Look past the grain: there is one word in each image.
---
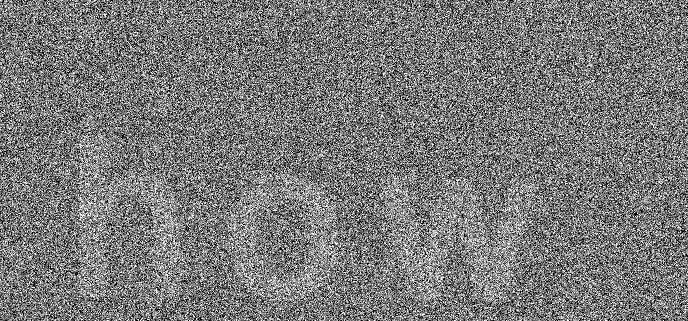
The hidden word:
how
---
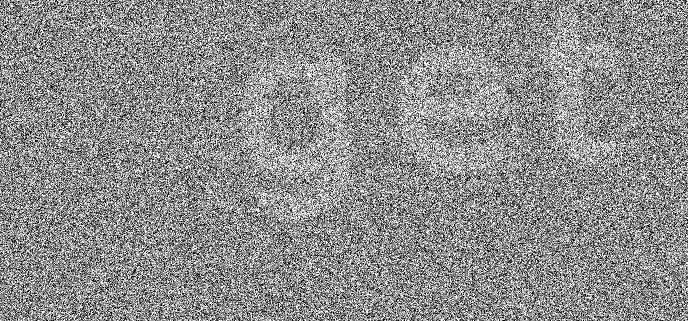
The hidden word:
get
